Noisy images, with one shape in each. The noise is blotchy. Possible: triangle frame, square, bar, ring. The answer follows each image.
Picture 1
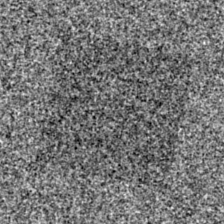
square
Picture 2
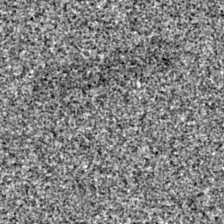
bar
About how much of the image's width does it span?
two thirds
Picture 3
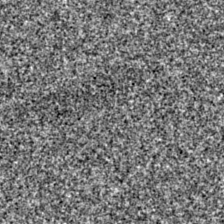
bar
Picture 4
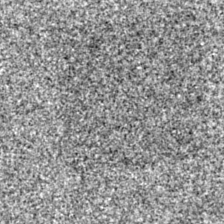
square
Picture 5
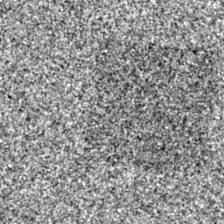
square
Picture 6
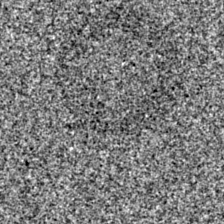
ring
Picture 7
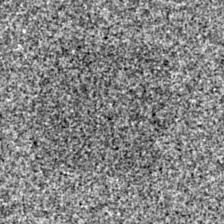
square
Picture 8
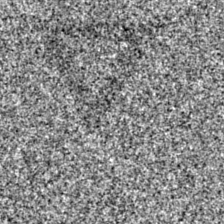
triangle frame
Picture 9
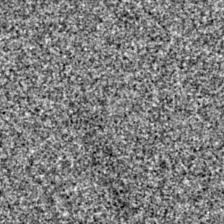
bar
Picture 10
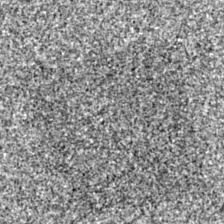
square
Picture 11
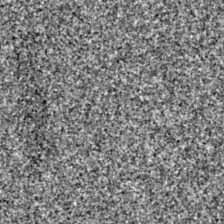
bar
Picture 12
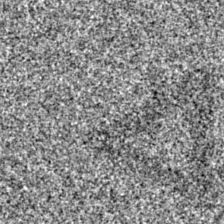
triangle frame
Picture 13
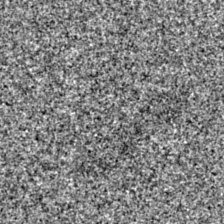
bar
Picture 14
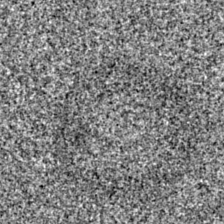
ring
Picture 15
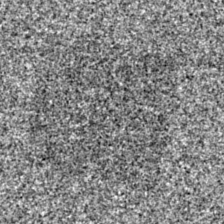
square
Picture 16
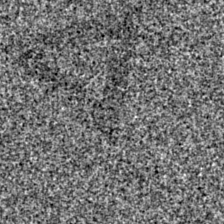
triangle frame
